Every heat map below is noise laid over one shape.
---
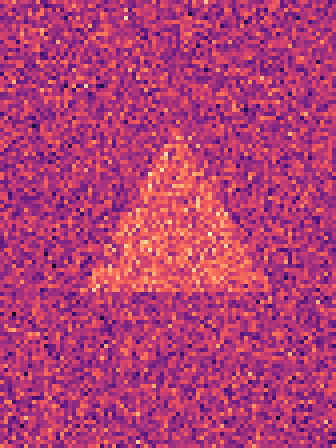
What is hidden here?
light triangle
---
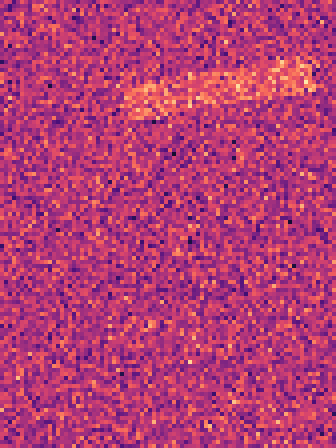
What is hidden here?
light bar
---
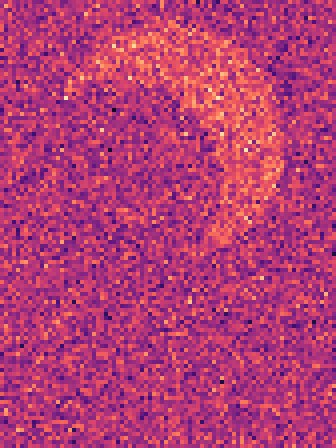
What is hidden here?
light crescent
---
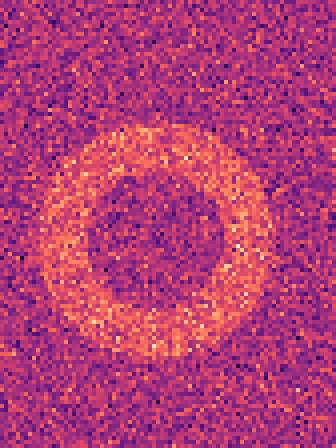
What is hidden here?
light ring
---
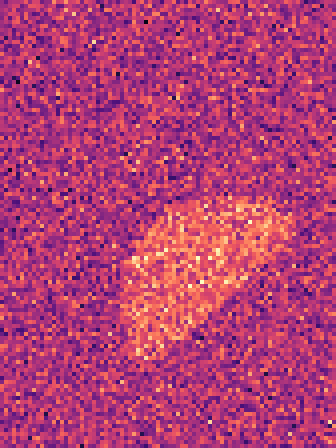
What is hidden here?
light half disc
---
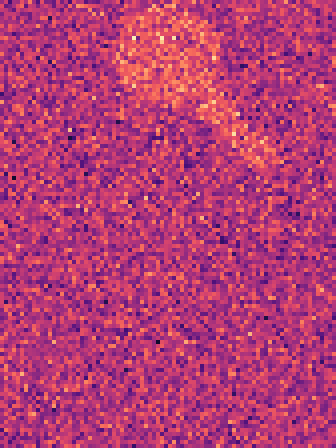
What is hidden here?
light lollipop
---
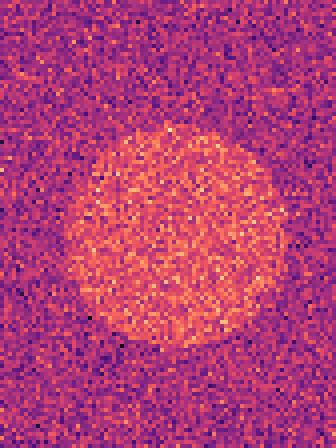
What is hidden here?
light disc
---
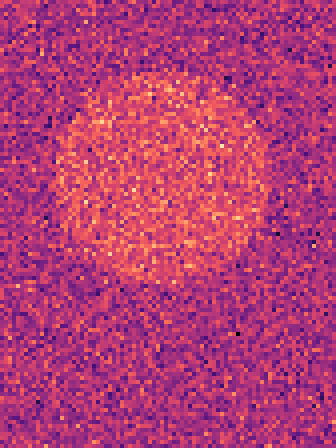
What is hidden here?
light disc
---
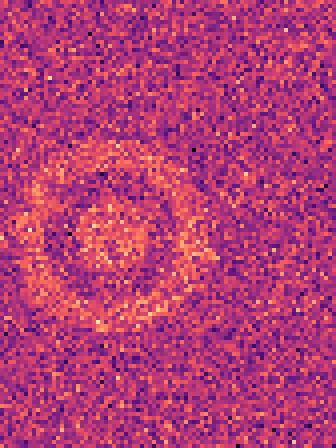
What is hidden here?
light bullseye
